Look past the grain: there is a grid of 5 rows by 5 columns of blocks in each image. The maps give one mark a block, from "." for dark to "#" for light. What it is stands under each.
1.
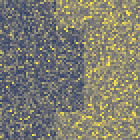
. . # # #
. . . # #
. . . # #
. . . # #
. . # # #
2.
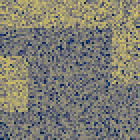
# # # # #
. . . . #
# . . . #
# . . . .
. . . . .
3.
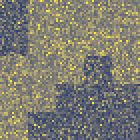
. # # # #
. # # # #
# # # . #
# # . . .
# . . . .
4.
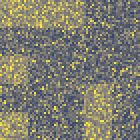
# # # . .
. . . . .
# . . . .
. . . # .
# . . # .
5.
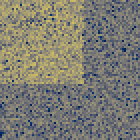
# # # . .
# # # . .
# # # . .
. . . . .
. . . . .
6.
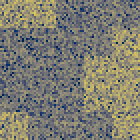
# # . . .
. . . . #
. . . # #
. . . # #
# . . . #
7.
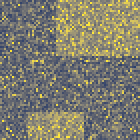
. . # # #
. . # # #
. . . . .
. . . . .
. # # . .
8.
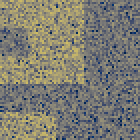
# # # . .
. # # . .
# # # . .
. . . . .
# # . . .
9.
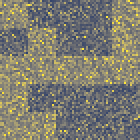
# . . . #
. # . . #
# # # # #
# . . . .
# # . . .
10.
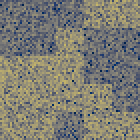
. . . # #
. . # . .
# # # . .
# # # # .
# # . # #
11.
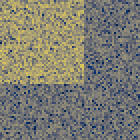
# # # . .
# # # . .
# # # . .
. . . . .
. . . . .
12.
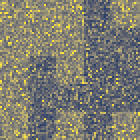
# # # . #
# # # . .
# . # . .
# . . . .
# . # . #
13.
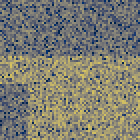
. . . . .
. . . . .
# # # # #
. # # # #
. # # # #
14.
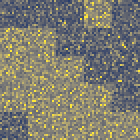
. . . # .
# # . . .
# # # . .
# # # # .
. # # # #
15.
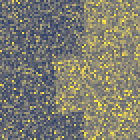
. . . # #
. . . # #
. . # # #
. . # # #
. . . # #
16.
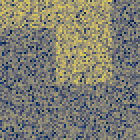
# # # # .
. . # # .
. . # # .
. . . . .
. . . . .
